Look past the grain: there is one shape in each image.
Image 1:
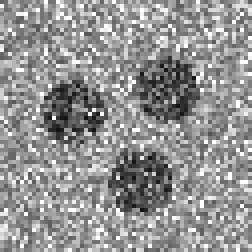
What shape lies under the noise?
three dots
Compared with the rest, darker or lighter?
darker
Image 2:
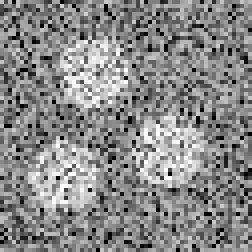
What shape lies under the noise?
three dots
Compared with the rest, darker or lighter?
lighter
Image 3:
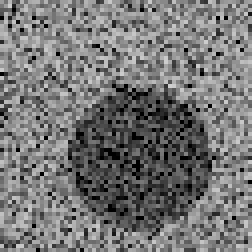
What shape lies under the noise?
disc
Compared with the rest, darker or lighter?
darker
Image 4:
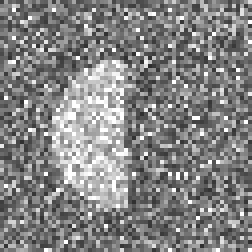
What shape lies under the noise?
half disc
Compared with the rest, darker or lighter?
lighter
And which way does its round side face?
left
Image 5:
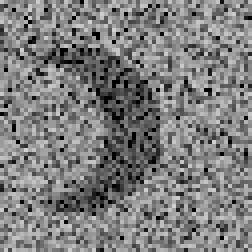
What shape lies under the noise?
crescent
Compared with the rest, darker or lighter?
darker
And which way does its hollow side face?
left
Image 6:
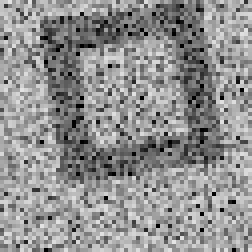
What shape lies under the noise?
square frame
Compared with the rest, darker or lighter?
darker
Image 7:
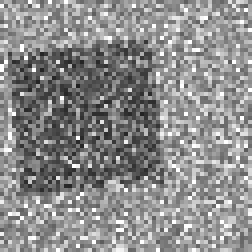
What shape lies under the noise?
square
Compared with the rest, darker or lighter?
darker
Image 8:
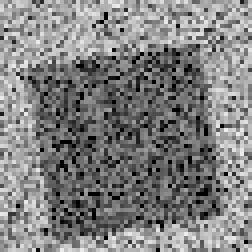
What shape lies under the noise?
square
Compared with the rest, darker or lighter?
darker
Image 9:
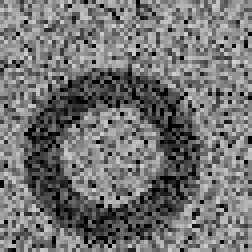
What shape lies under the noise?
ring
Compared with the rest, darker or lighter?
darker
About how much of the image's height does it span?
two thirds
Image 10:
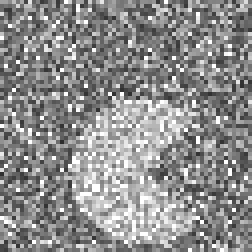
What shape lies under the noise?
disc with a wedge cut out
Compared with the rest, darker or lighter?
lighter
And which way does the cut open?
right
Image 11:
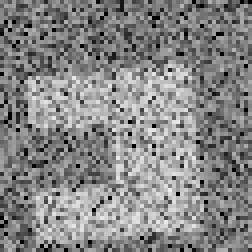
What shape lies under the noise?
square with a notch
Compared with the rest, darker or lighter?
lighter
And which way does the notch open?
left
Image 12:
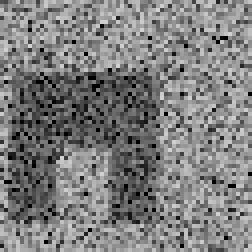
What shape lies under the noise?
square with a notch
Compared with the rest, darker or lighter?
darker
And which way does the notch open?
down
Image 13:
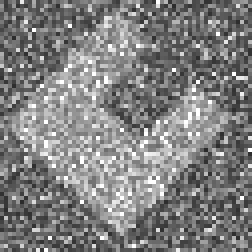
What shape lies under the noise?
square with a notch
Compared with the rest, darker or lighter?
lighter
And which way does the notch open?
up and right
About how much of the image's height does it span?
nearly all
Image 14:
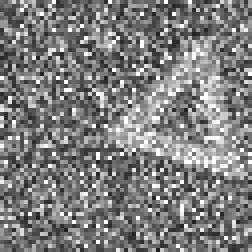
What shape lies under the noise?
triangle frame
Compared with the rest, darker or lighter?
lighter
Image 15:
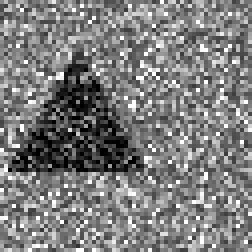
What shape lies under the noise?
triangle
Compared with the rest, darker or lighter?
darker
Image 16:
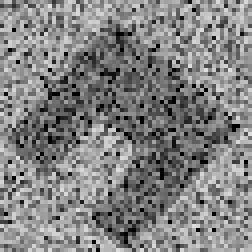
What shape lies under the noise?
square with a notch
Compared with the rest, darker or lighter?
darker
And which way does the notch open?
down and left
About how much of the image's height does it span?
nearly all
